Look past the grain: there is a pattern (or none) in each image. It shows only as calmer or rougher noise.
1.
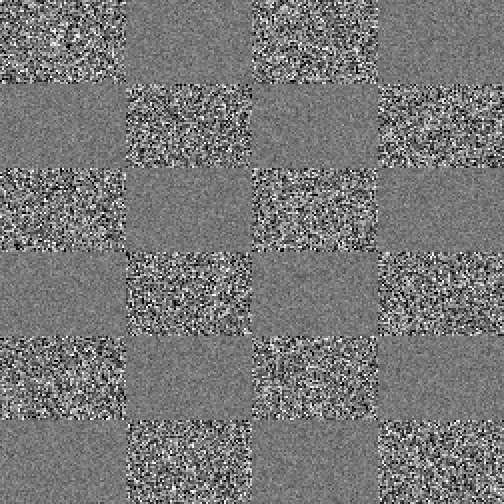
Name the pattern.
a checkerboard
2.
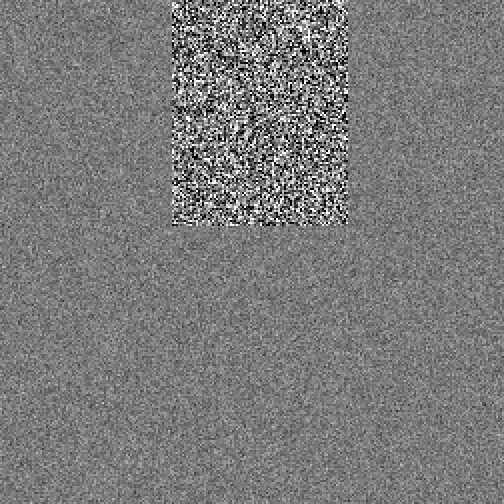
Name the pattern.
one block
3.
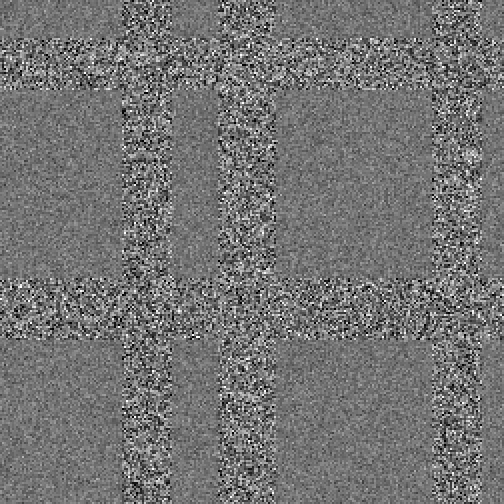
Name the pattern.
bands of rows crossing bands of columns
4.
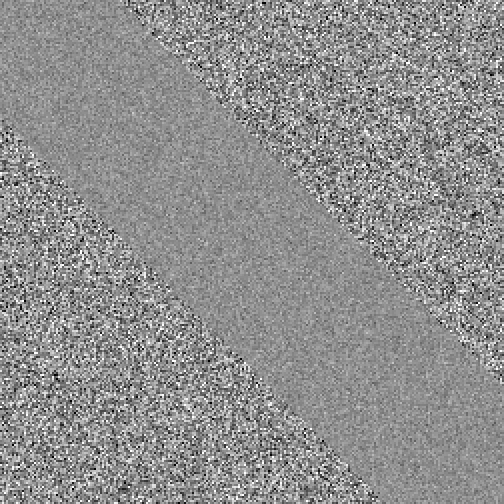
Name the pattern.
a diagonal band
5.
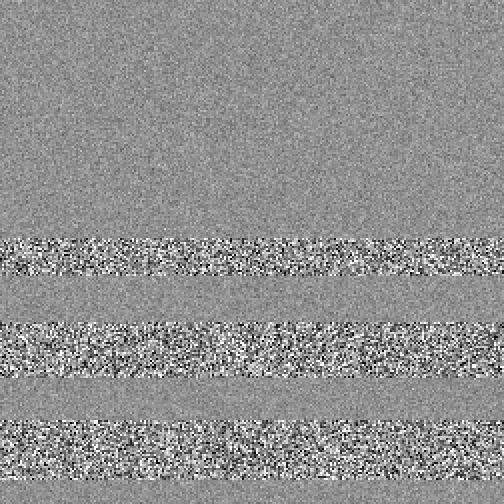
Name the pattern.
bands of rows
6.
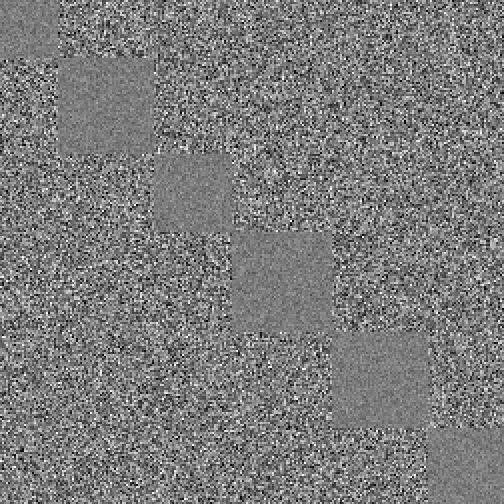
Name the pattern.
blocks along the diagonal
